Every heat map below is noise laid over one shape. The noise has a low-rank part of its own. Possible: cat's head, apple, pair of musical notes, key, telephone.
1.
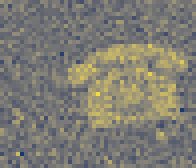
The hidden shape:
telephone
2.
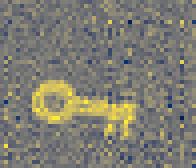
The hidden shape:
key
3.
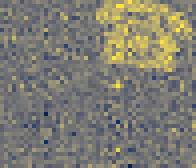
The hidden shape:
telephone
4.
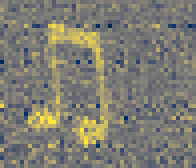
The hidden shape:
pair of musical notes
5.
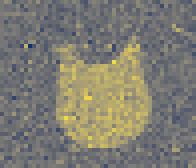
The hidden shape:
cat's head
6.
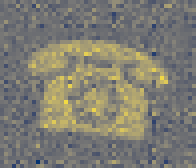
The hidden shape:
telephone
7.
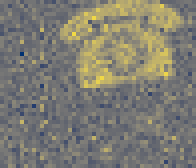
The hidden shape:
telephone
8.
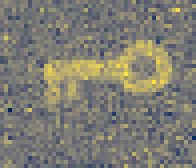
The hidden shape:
key
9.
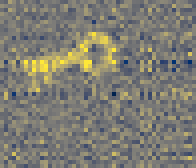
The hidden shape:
key
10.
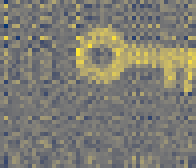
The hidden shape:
key
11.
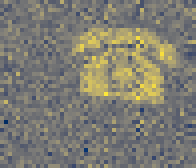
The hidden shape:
telephone
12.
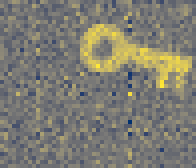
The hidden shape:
key
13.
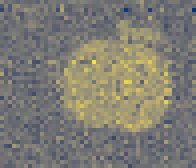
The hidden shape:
apple
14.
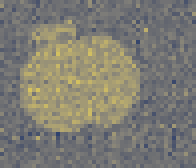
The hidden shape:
apple
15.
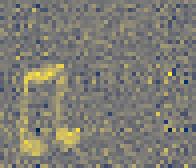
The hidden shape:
pair of musical notes
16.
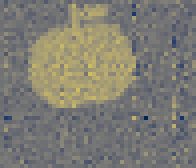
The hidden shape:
apple
